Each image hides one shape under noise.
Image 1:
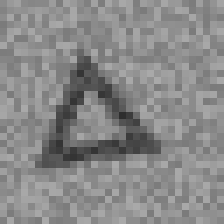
triangle frame
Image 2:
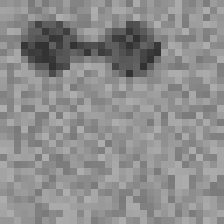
dumbbell
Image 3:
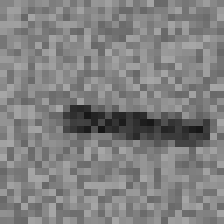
bar
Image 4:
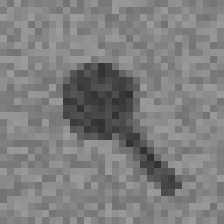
lollipop
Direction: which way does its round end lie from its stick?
up and left
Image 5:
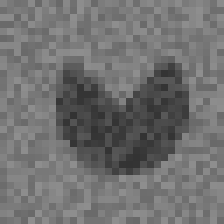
disc with a wedge cut out
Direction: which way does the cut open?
up
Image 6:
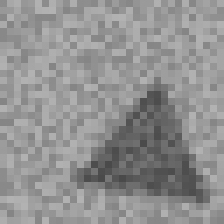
triangle
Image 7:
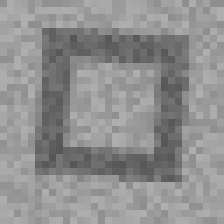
square frame
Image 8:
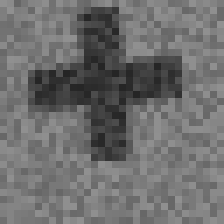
cross
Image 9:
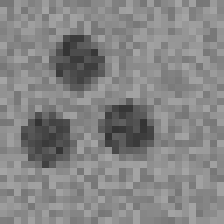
three dots
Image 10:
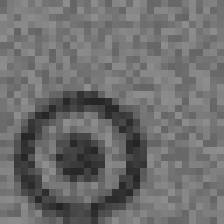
bullseye
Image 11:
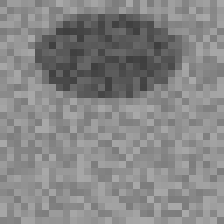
ellipse
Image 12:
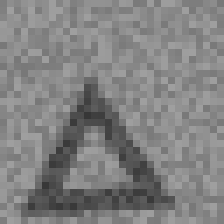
triangle frame
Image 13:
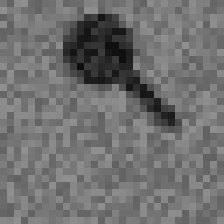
lollipop
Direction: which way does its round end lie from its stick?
up and left
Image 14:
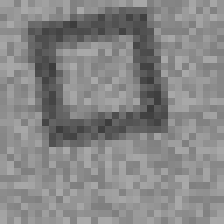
square frame
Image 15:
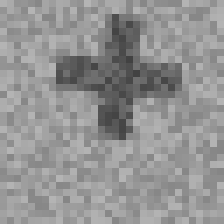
cross
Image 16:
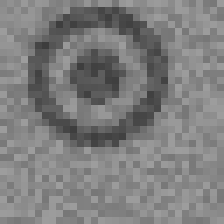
bullseye
